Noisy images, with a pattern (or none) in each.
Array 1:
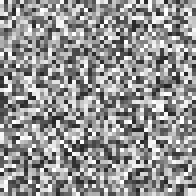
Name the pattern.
only noise
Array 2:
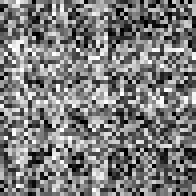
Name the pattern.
bands of rows crossing bands of columns
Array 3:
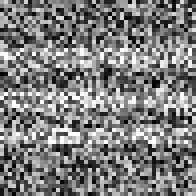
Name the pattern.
bands of rows
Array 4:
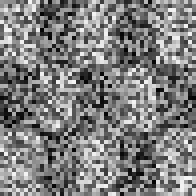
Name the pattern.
a checkerboard
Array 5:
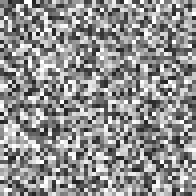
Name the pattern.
only noise
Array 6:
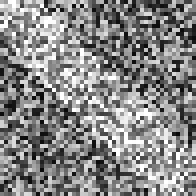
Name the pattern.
a diagonal band
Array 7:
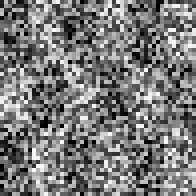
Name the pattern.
a checkerboard
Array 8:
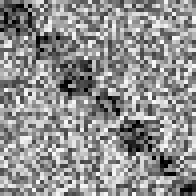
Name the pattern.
blocks along the diagonal
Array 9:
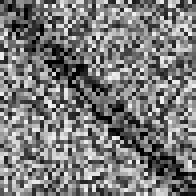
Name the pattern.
a diagonal band
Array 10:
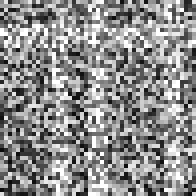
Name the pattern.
bands of rows crossing bands of columns
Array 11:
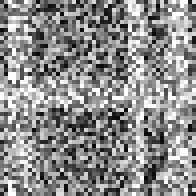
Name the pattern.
bands of rows crossing bands of columns
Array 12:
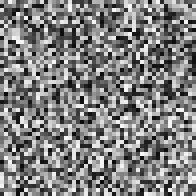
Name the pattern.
only noise
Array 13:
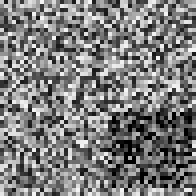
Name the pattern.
one block
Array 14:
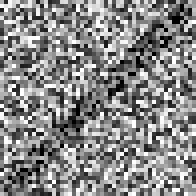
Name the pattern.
a diagonal band
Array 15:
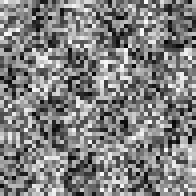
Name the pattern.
a checkerboard
